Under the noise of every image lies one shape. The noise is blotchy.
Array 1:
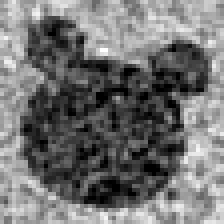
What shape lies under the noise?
bear's head
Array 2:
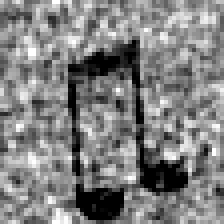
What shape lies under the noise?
pair of musical notes
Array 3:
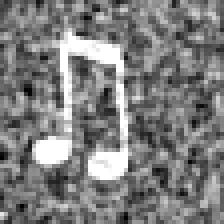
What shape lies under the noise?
pair of musical notes
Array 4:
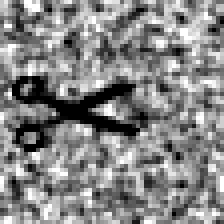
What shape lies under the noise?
pair of scissors
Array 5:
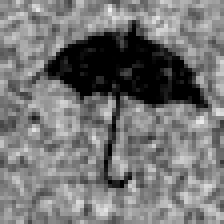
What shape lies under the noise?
umbrella
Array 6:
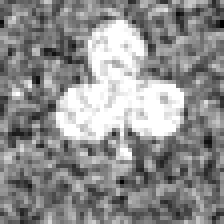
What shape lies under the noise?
club
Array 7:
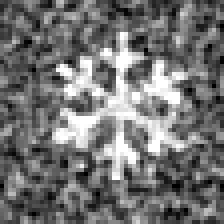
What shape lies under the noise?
snowflake
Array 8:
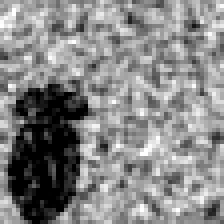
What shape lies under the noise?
footprint
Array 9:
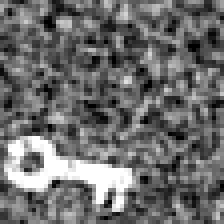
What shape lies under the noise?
key
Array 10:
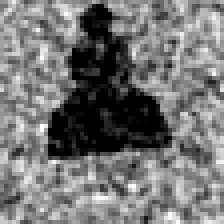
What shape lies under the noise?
chess pawn
